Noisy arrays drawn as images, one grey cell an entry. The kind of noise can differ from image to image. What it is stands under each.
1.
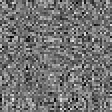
low rank plus noise
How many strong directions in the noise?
three or four
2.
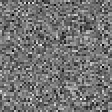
low rank plus noise
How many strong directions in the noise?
five to eight
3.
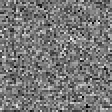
independent entries
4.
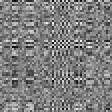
low rank plus noise
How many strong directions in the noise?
one
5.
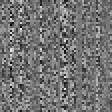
columns of uneven size
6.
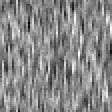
streaked along the columns
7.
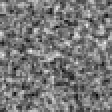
blotchy
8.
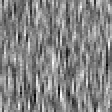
streaked along the columns
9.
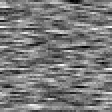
streaked along the rows
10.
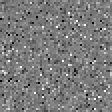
heavy tails
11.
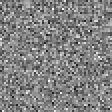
independent entries
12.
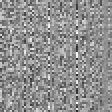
columns of uneven size
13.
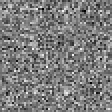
low rank plus noise
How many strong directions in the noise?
five to eight
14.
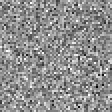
independent entries
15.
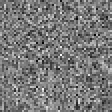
low rank plus noise
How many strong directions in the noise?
five to eight
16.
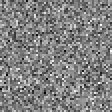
independent entries
